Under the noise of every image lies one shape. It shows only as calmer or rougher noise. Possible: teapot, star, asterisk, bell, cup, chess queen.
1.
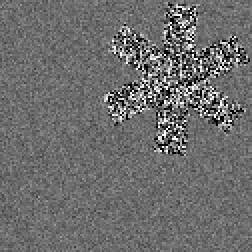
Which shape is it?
asterisk
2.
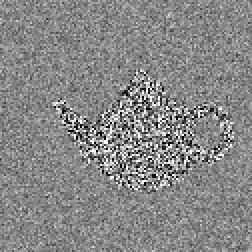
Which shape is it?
teapot
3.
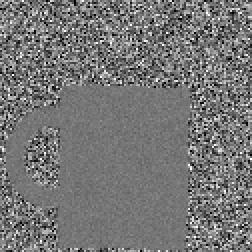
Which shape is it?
cup
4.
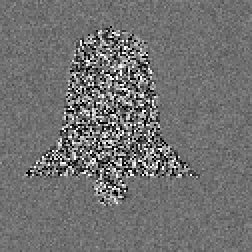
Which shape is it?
bell
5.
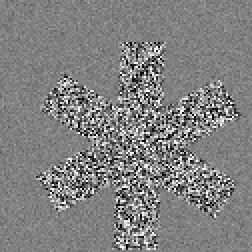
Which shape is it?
asterisk
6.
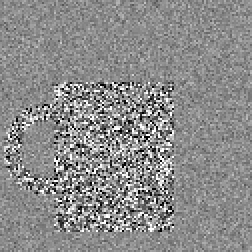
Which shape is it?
cup
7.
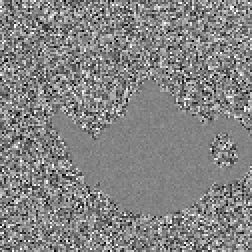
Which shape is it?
teapot
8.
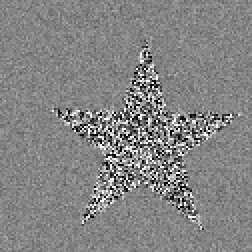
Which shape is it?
star
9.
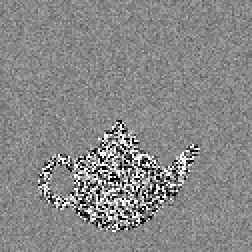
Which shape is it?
teapot
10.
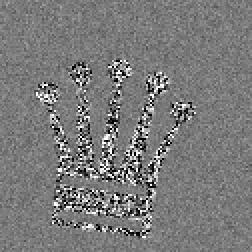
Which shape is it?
chess queen
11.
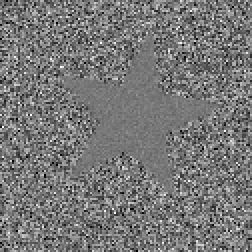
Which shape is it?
star
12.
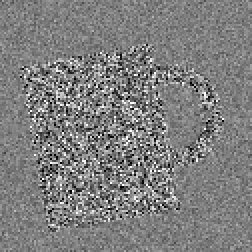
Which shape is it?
cup
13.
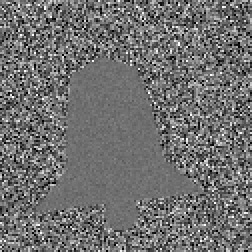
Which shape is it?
bell
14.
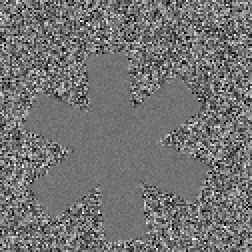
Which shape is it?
asterisk
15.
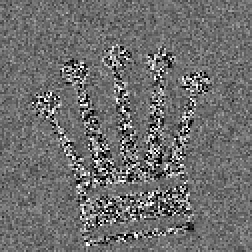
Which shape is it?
chess queen
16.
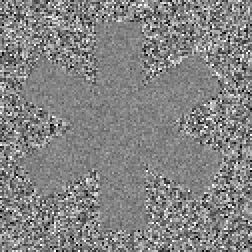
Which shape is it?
asterisk
